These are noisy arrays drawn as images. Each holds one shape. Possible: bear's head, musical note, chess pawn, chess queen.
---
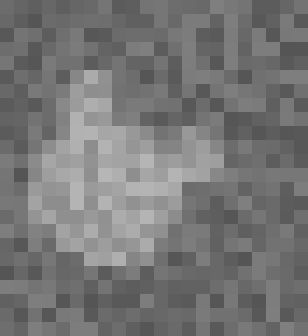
bear's head
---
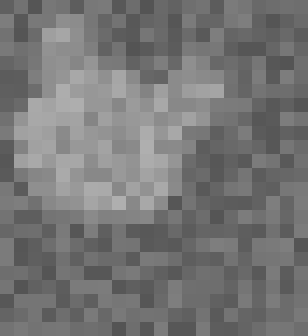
bear's head
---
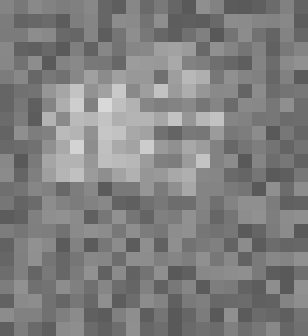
chess queen
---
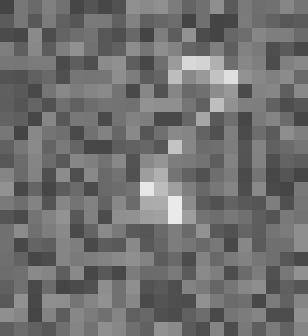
musical note
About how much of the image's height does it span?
half
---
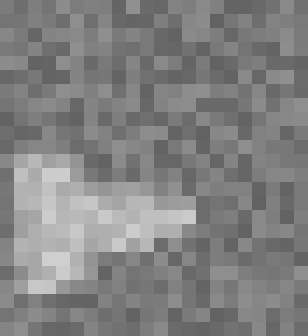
chess pawn
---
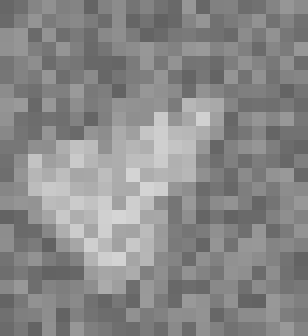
chess pawn
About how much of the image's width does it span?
two thirds
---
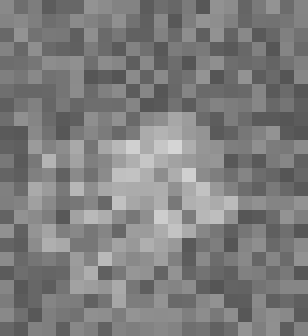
chess queen
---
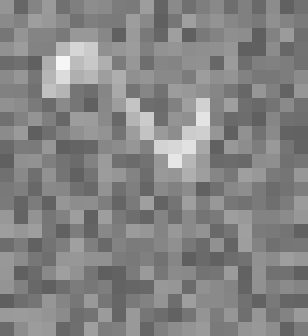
musical note
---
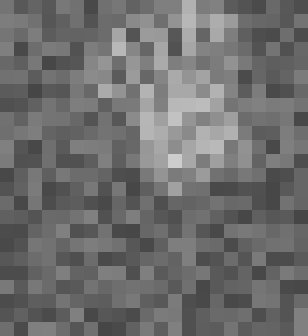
chess queen
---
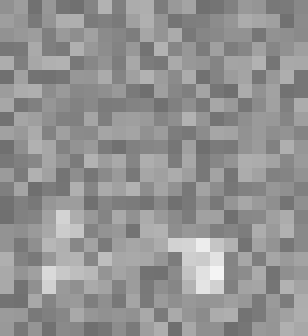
musical note
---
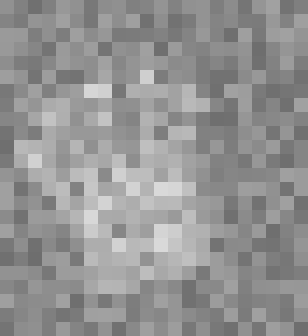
chess queen
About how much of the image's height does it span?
two thirds
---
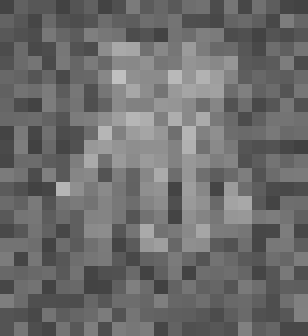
chess queen
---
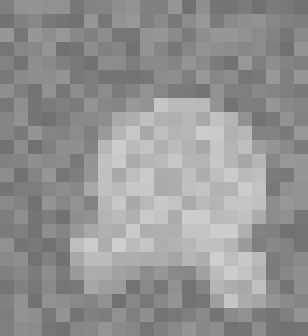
bear's head
